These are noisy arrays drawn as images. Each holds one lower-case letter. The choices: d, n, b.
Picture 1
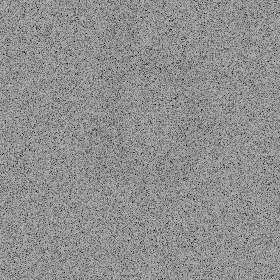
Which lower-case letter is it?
b
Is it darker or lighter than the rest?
darker
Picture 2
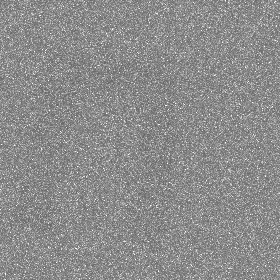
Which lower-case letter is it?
n
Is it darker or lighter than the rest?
darker
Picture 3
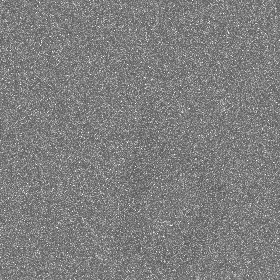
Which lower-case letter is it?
b
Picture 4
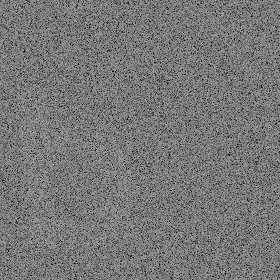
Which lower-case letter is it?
b
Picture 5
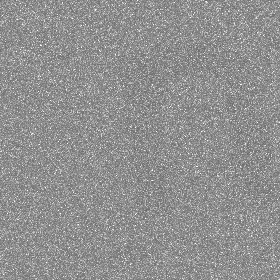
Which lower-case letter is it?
n
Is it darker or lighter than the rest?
darker
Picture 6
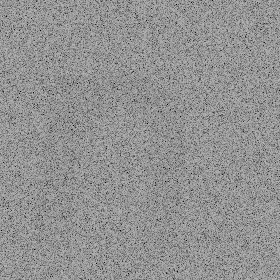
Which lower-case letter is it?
n
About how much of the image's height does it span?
two thirds
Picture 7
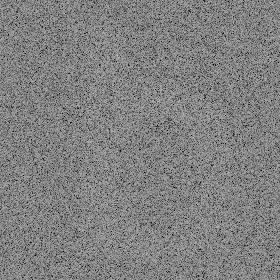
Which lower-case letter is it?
b
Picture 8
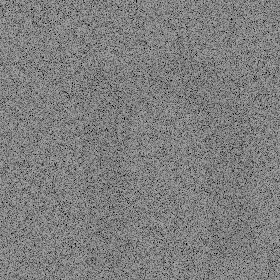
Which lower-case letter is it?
n
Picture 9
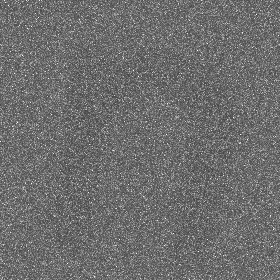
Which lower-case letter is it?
n
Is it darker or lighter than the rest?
darker
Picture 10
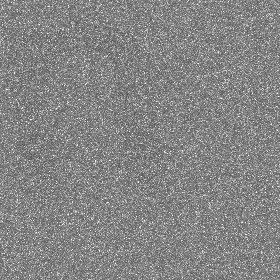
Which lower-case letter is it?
n
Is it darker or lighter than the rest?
darker
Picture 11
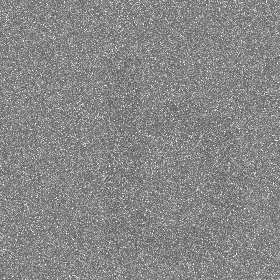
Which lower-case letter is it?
b
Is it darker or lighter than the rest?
darker
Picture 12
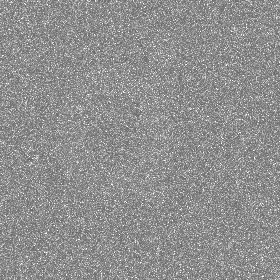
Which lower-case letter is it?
d
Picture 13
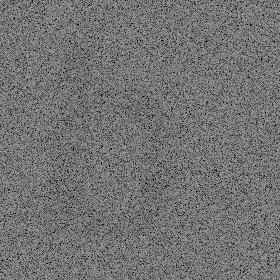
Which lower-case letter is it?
b
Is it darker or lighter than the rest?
darker
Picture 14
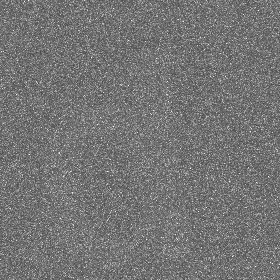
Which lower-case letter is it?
d
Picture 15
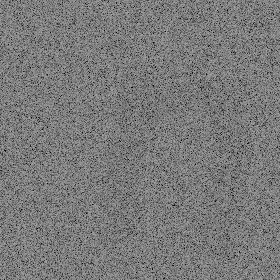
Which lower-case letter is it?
n
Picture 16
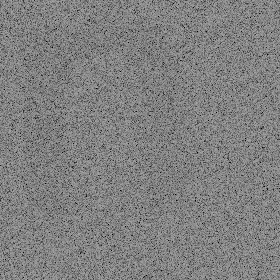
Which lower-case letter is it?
n
